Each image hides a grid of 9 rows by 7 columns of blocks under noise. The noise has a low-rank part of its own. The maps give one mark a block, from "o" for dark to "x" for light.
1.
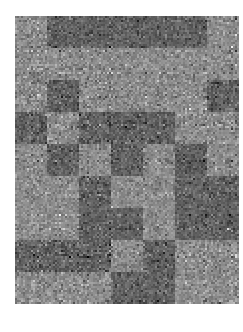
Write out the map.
xooooox
xxxxxxx
xoxxxxo
oxoooxx
xoxoxox
xxoxxoo
xxooxoo
oooxoxx
xxxooxx
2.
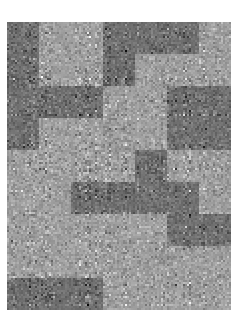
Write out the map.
oxxooox
oxxoxxx
oooxxoo
oxxxxoo
xxxxoxx
xxoooox
xxxxxoo
xxxxxxx
oooxxxx
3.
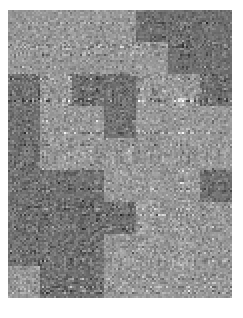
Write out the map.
xxxxooo
xxxxxoo
oxooxxo
oxxoxxx
oxxxxxx
oooxxxo
ooooxxx
oooxxxx
xooxxxx
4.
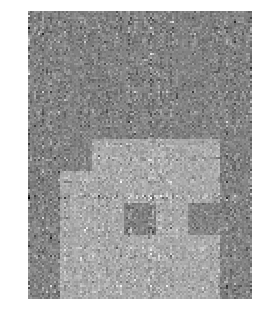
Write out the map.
ooooooo
ooooooo
ooooooo
ooooooo
ooxxxxo
oxxxxxo
oxxoxoo
oxxxxxo
oxxxxxo
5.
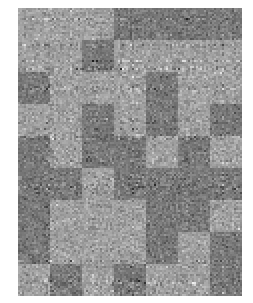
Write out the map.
xxxoooo
xxoxxxx
oxxxoxx
xxoxoxo
oxooxox
ooxoooo
oxxxoox
oxxxoxo
xoxoxxo
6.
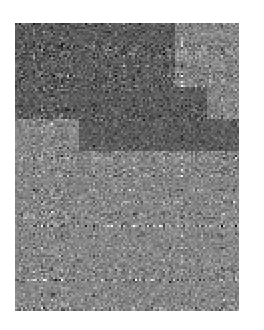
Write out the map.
oooooxx
oooooxx
oooooox
xxooooo
xxxxxxx
xxxxxxx
xxxxxxx
xxxxxxx
xxxxxxx
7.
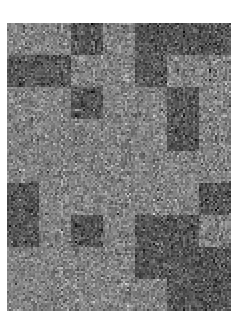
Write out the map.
xxoxooo
ooxxoxx
xxoxxox
xxxxxox
xxxxxxx
oxxxxxo
oxoxoox
xxxxooo
xxxxxoo
